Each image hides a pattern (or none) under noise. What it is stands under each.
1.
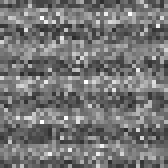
horizontal stripes
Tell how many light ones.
5
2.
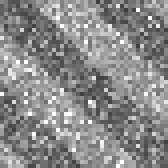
diagonal stripes
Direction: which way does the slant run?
top left to bottom right
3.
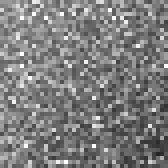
a smooth slope
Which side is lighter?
top left
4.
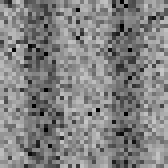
vertical stripes
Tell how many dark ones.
2
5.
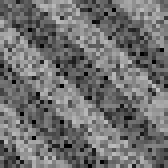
diagonal stripes
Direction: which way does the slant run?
top left to bottom right
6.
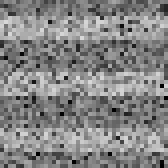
horizontal stripes
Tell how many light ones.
3
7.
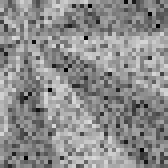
spokes from one point
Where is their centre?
top left
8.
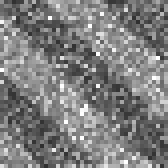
diagonal stripes
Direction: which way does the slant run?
top left to bottom right
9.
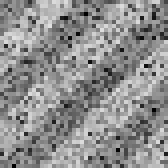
diagonal stripes
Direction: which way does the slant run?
bottom left to top right
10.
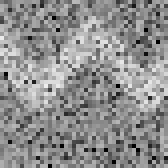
a wavy band
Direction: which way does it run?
left to right
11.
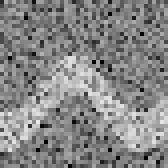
a wavy band
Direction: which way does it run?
left to right
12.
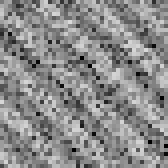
diagonal stripes
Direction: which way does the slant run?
top left to bottom right
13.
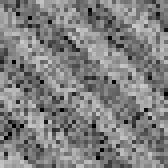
diagonal stripes
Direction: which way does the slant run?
top left to bottom right
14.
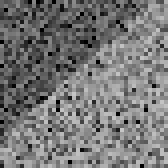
a sharp edge
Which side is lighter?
bottom right
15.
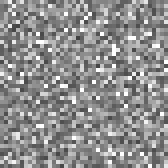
only noise
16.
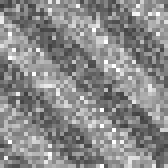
diagonal stripes
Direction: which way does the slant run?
top left to bottom right
